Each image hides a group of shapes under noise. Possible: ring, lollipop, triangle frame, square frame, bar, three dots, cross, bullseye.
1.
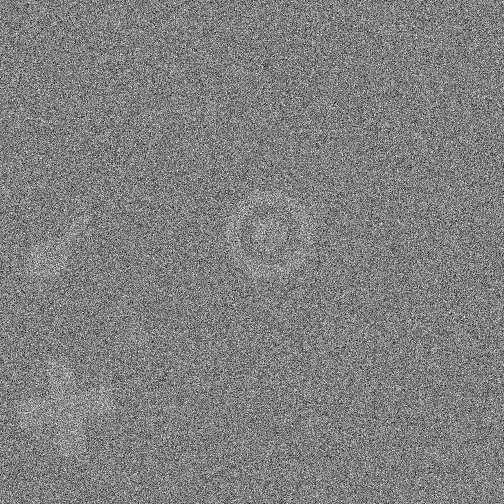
middle left: lollipop; centre: bullseye; bottom left: cross
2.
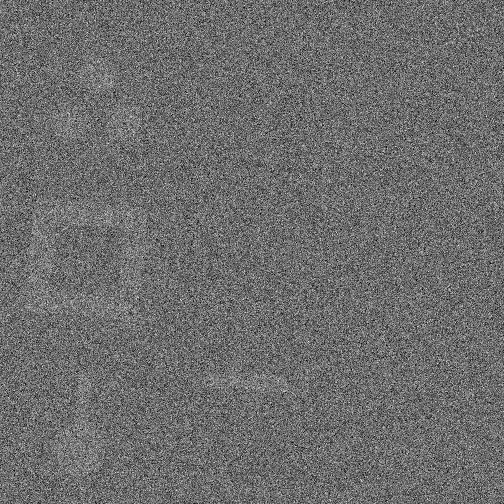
top left: three dots; middle left: square frame; bottom left: lollipop; bottom middle: bar
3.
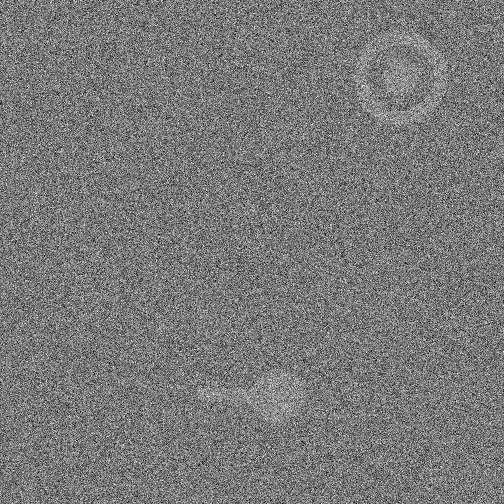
top right: bullseye; bottom middle: lollipop
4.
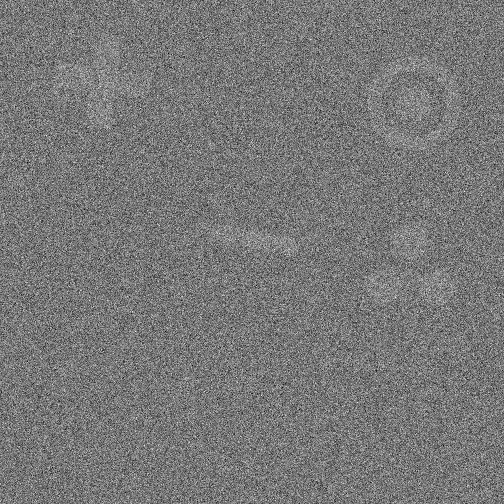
top left: cross; top right: bullseye; centre: bar; middle right: three dots
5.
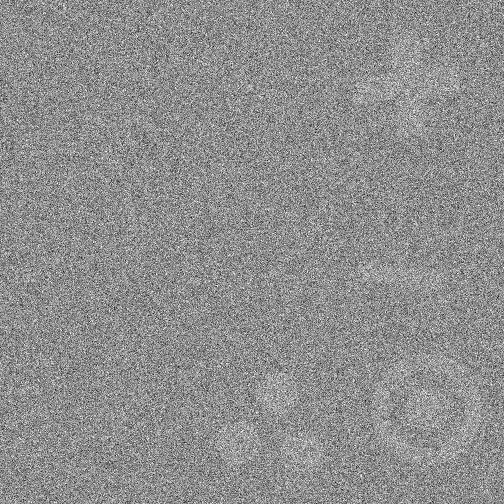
top right: cross; middle right: bar; bottom middle: three dots; bottom right: bullseye
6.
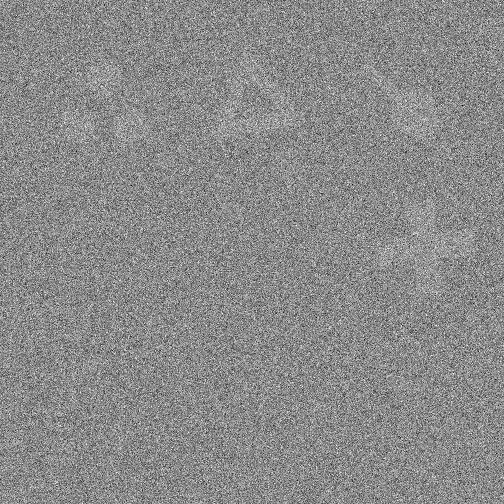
top left: three dots; top middle: triangle frame; top right: lollipop; middle right: cross
